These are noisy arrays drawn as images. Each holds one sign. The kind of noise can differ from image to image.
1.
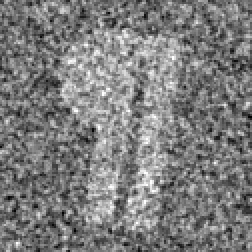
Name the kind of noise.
blotchy
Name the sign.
pilcrow
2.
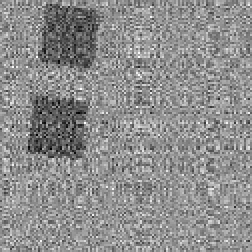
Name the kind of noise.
low rank plus noise
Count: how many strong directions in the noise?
three or four
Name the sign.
colon
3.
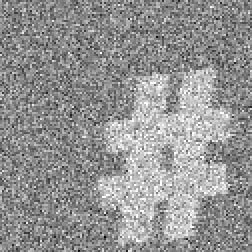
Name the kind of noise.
independent entries
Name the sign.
hash sign
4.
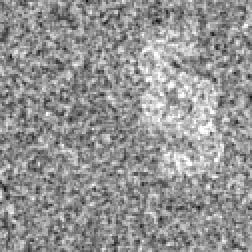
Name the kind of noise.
blotchy
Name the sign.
section sign
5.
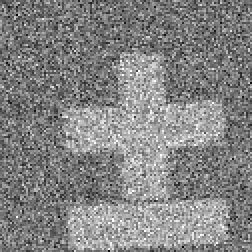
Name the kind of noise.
independent entries
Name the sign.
plus-minus sign
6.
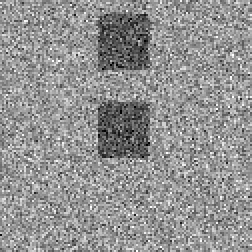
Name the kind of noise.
independent entries
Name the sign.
colon
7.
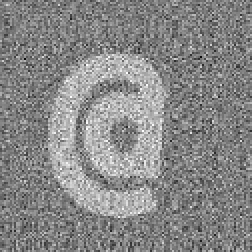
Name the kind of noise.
low rank plus noise
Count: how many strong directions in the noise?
five to eight
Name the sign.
at sign
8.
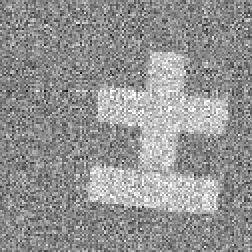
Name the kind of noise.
low rank plus noise
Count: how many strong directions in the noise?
five to eight
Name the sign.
plus-minus sign
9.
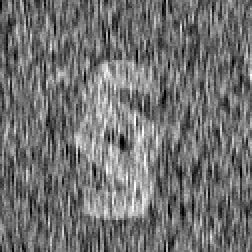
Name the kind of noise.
streaked along the columns
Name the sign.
section sign
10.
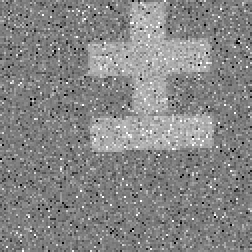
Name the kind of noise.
heavy tails
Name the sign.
plus-minus sign
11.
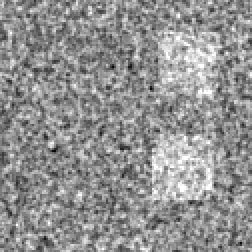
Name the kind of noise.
blotchy
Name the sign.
colon
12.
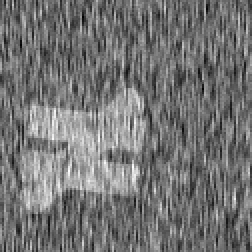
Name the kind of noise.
streaked along the columns
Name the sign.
not-equal sign
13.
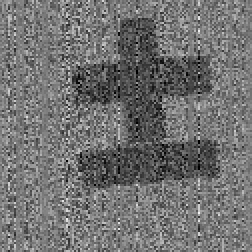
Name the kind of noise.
columns of uneven size
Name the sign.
plus-minus sign
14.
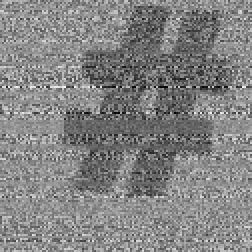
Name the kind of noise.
rows of uneven size
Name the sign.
hash sign
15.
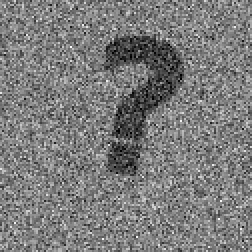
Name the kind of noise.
independent entries
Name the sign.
question mark
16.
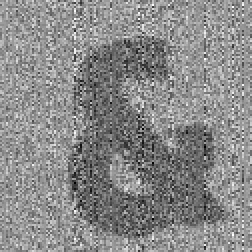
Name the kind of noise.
columns of uneven size
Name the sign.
ampersand
